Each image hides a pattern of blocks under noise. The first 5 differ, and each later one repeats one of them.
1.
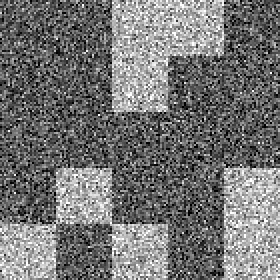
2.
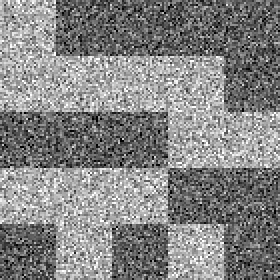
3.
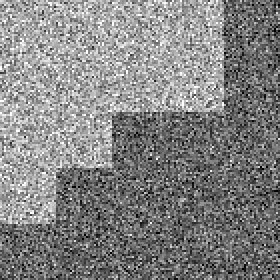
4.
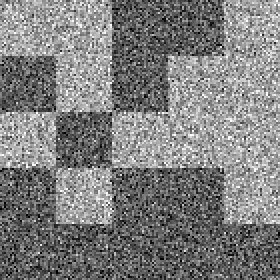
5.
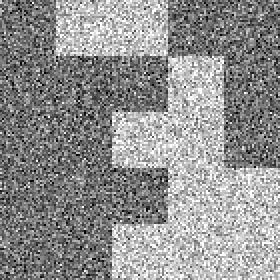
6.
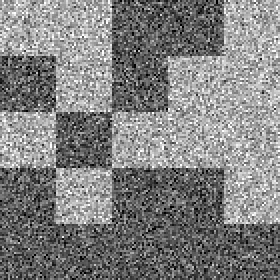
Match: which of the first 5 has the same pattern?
4
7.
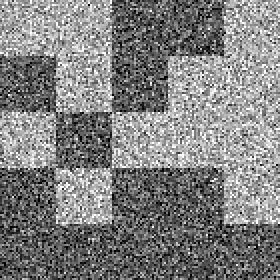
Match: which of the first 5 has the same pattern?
4
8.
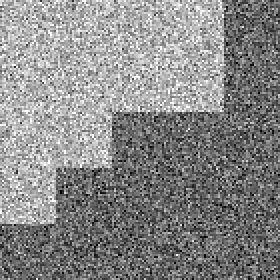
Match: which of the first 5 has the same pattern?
3
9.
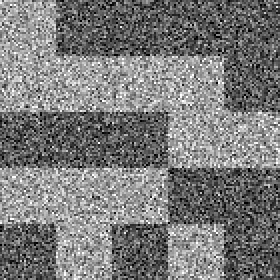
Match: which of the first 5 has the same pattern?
2
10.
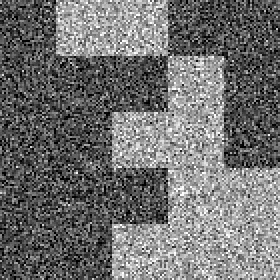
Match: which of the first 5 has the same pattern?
5
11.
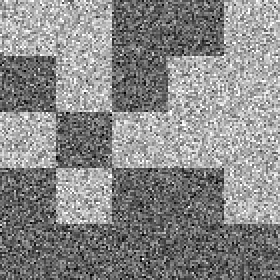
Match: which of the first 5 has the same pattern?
4
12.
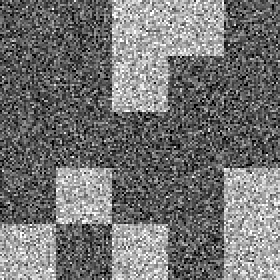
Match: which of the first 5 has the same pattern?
1
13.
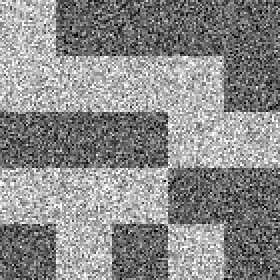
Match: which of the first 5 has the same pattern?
2
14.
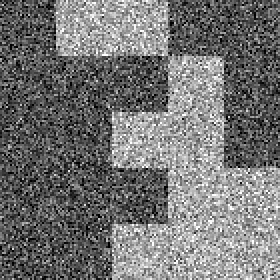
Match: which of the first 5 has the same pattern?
5
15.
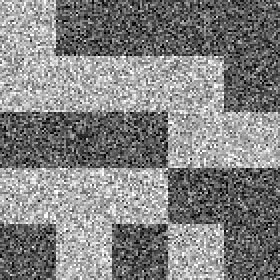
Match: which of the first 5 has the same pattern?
2
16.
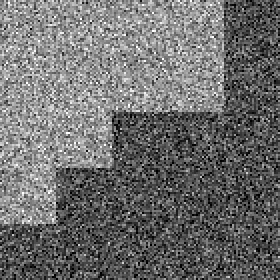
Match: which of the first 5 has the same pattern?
3
